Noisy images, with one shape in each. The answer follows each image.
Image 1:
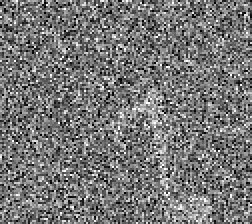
musical note
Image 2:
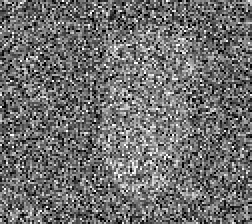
footprint
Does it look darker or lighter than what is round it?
lighter
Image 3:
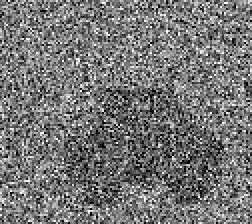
car
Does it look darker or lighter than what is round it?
darker
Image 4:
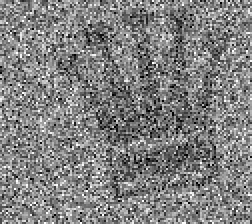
chess queen
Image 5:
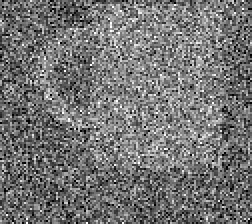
cup
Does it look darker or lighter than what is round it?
lighter
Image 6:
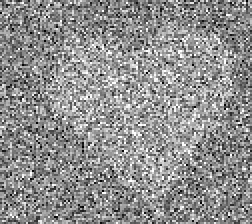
heart
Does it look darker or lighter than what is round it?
lighter
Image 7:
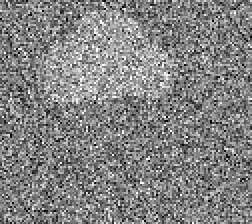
cloud
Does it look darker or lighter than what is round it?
lighter
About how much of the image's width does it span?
half
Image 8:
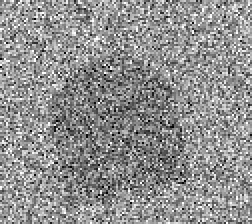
ghost
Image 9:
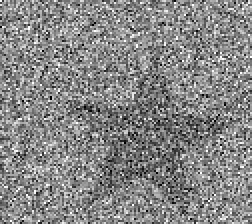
star
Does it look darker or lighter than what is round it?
darker
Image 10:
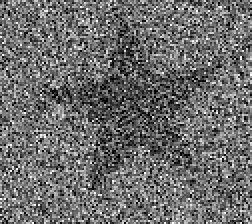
star
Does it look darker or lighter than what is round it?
darker
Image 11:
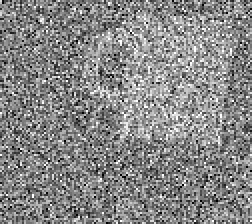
cup
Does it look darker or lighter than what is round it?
lighter
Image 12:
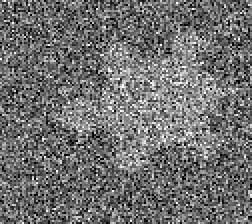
turtle
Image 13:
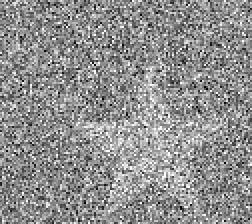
star
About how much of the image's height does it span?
two thirds
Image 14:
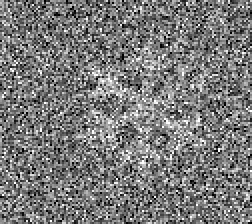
snowflake
